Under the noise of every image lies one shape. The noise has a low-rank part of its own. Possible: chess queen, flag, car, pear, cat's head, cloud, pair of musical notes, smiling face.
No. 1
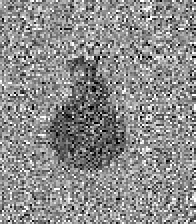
pear
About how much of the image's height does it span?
half
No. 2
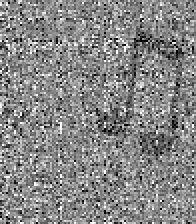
pair of musical notes
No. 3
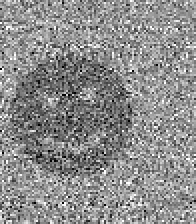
smiling face
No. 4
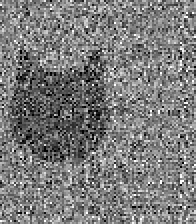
cat's head
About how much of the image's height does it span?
half
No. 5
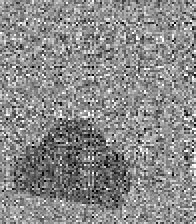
cloud
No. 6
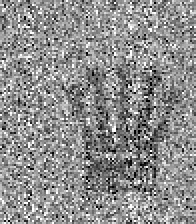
chess queen
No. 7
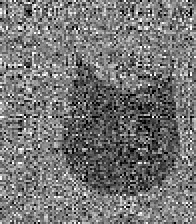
cat's head
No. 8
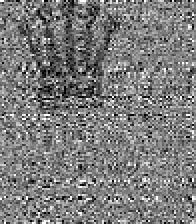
chess queen
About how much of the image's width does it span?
half
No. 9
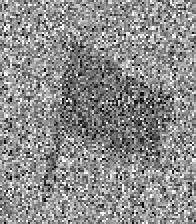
flag
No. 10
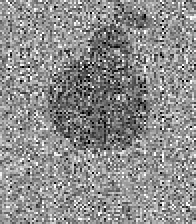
pear
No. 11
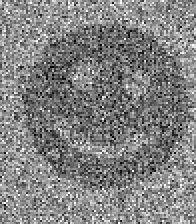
smiling face
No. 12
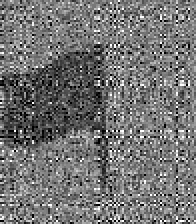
flag
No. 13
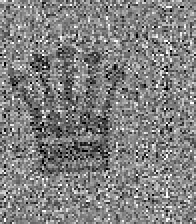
chess queen
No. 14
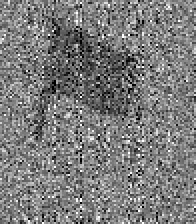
flag
